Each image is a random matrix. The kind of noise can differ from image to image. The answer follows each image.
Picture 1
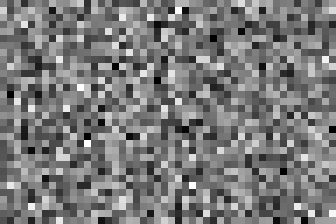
independent entries
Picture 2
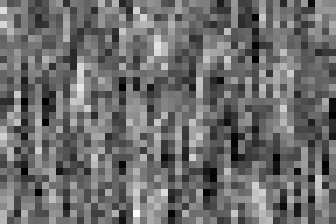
streaked along the columns
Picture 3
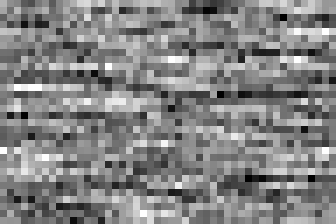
streaked along the rows
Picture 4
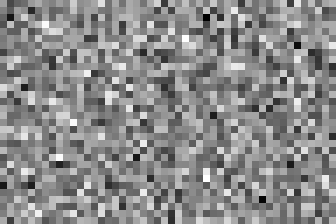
independent entries
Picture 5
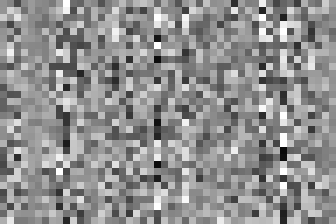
columns of uneven size
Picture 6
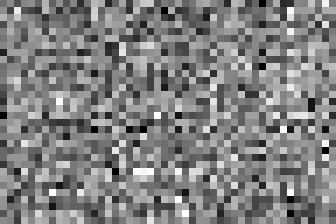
low rank plus noise
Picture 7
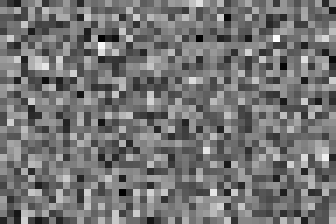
low rank plus noise
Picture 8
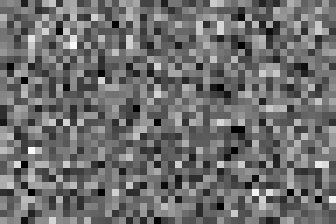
low rank plus noise
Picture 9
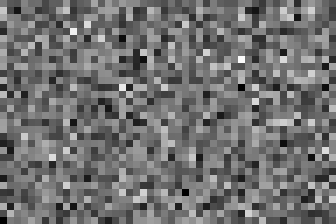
low rank plus noise
